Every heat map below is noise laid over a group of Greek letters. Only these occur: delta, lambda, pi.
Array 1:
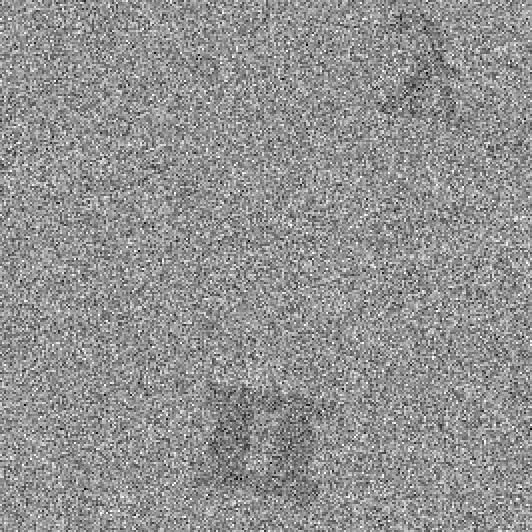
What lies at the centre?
nothing
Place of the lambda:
top right
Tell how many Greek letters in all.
2
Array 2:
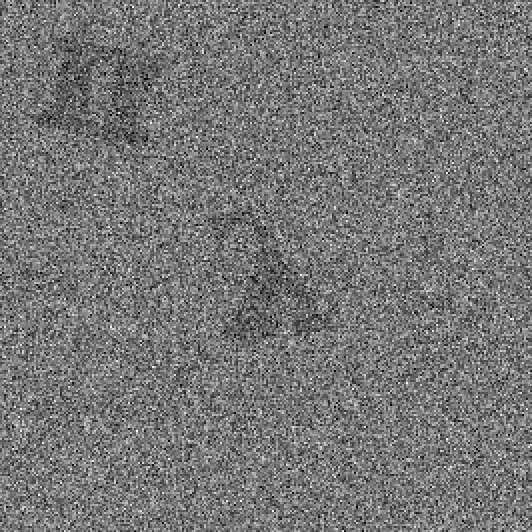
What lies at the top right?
nothing
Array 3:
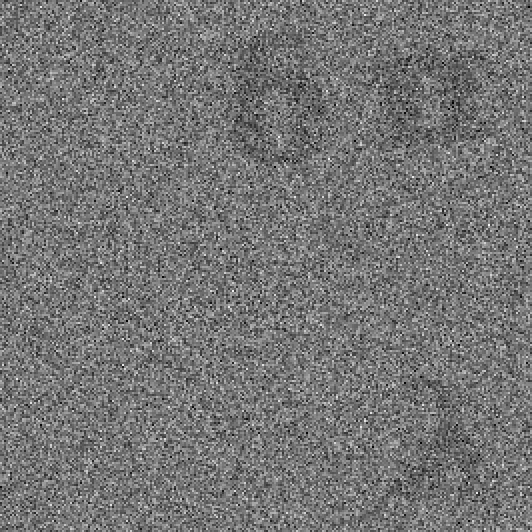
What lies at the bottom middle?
nothing
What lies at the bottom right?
lambda
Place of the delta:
top middle
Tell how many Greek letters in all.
3
